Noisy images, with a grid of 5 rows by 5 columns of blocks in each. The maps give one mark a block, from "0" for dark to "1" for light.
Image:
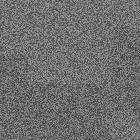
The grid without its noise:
11111
11110
01110
00000
00001
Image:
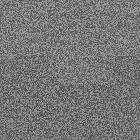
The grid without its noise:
11111
11111
00110
00000
00000
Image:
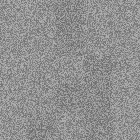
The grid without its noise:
11011
11011
11101
11001
10101
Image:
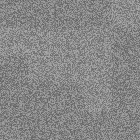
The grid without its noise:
00001
11110
01110
00010
00000
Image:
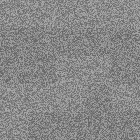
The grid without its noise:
11111
00000
00110
11101
10000
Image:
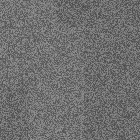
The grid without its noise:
11000
11100
11100
01100
01100
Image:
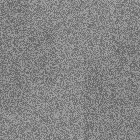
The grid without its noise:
01111
00110
00100
01100
11100
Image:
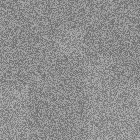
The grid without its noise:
00000
00100
00010
10011
10011
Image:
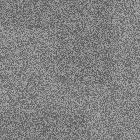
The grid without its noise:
00001
11001
11001
11111
00011
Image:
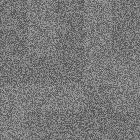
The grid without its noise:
01010
01010
00011
11101
10000
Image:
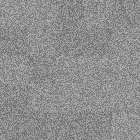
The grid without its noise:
11010
01001
10111
01111
00001
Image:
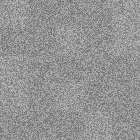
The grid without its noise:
10001
00101
10000
10100
00010
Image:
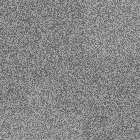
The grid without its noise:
00011
00011
00000
01000
11100
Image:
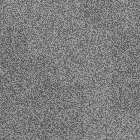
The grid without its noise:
11101
01110
00110
00010
00011
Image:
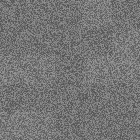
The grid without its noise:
00010
00001
11011
00000
11000
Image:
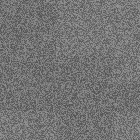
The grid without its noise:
00111
00111
00001
00000
11001
